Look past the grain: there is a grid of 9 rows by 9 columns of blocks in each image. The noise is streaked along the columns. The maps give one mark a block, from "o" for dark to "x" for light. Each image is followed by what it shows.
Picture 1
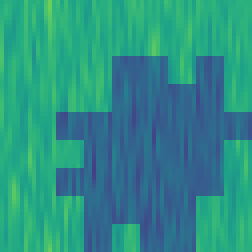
x x x x x x x x x
x x x x x x x x x
x x x x o o x o x
x x x x o o o o x
x x o o o o o o o
x x x o o o o o x
x x o o o o o o x
x x x o o o o x x
x x x o x o o x x
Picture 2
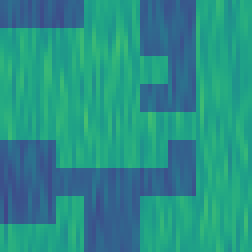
o o o x x o o x x
x x x x x o o x x
x x x x x x o x x
x x x x x o o x x
x x x x x x x x x
o o x x x x o x x
o o o o o o o x x
o o x o o x x x x
x x x o o x x x x
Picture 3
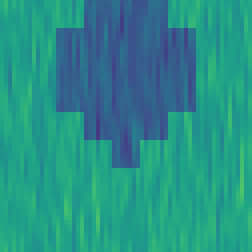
x x x o o o x x x
x x o o o o o x x
x x o o o o o x x
x x o o o o o x x
x x x o o o x x x
x x x x o x x x x
x x x x x x x x x
x x x x x x x x x
x x x x x x x x x
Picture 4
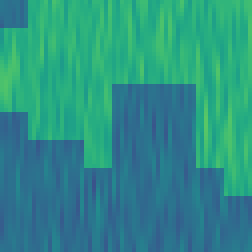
o x x x x x x x x
x x x x x x x x x
x x x x x x x x x
x x x x o o o x x
o x x x o o o x x
o o o x o o o x x
o o o o o o o o x
o o o o o o o o o
o o o o o o o o o
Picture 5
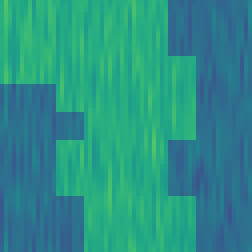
x x x x x x o o o
x x x x x x o o o
x x x x x x x o o
o o x x x x x o o
o o o x x x x o o
o o x x x x o o o
o o x x x x o o o
o o o x x x x o o
o o o x x x x o o
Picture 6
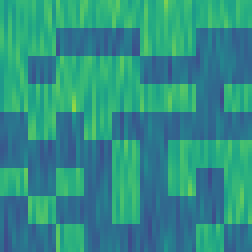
x x x x x x x x x
x x o o o x x o o
x o x x x o o o o
x x x x x x x o x
o x o x o o o o o
o o o o x o x x x
x o x o x o x o x
o x o o x o o o x
o o x o o o o x o
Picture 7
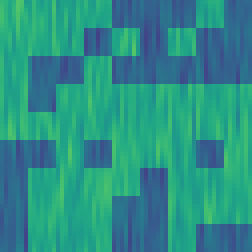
x x x x o o o x o
x x x o x o x o o
x o o x o o o o o
x o x x x x x x x
x x x x x x x x x
o o x o x x x o x
o x x x x o x x x
o x x x o o x x x
o x x x o o x o o
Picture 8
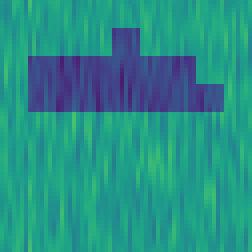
x x x x x x x x x
x x x x o x x x x
x o o o o o o x x
x o o o o o o o x
x x x x x x x x x
x x x x x x x x x
x x x x x x x x x
x x x x x x x x x
x x x x x x x x x
